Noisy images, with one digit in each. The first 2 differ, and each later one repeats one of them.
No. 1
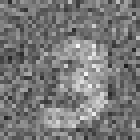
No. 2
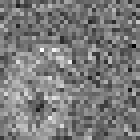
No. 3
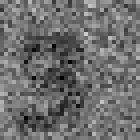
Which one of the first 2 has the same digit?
1
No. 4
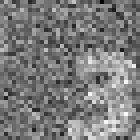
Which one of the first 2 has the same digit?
1
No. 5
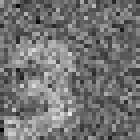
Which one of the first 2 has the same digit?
1
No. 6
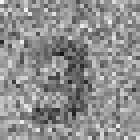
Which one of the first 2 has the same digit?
1
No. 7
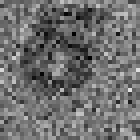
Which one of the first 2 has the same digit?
2
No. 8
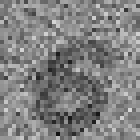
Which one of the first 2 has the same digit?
2
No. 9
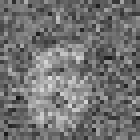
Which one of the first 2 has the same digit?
2
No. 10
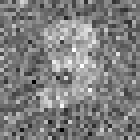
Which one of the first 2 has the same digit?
1
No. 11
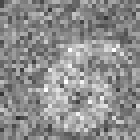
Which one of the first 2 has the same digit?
2
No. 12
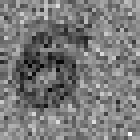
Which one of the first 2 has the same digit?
2
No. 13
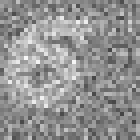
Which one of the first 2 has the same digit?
2
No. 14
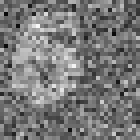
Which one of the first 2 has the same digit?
2
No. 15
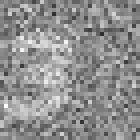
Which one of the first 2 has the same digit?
1
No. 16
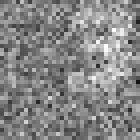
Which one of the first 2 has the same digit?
1
